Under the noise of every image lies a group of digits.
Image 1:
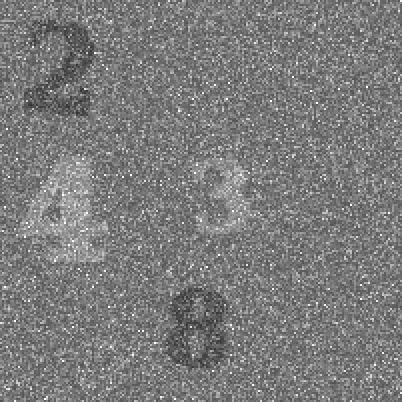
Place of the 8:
bottom middle
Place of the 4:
middle left
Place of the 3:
centre
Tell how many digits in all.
4
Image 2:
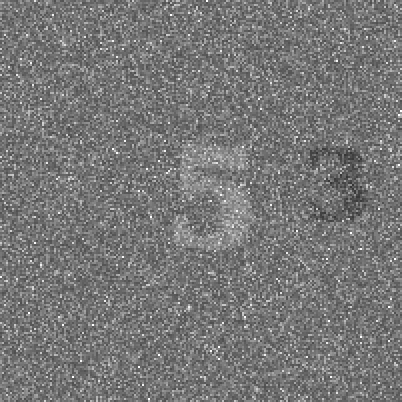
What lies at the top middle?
nothing
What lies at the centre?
5
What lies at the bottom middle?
nothing
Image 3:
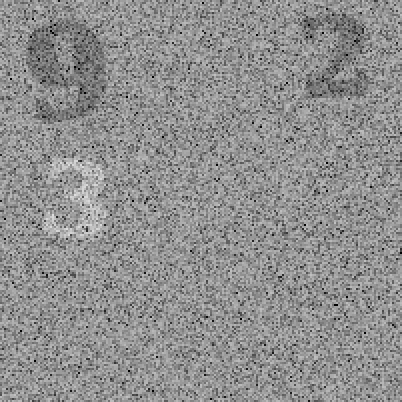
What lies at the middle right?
nothing
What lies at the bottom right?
nothing
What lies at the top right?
2
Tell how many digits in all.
3
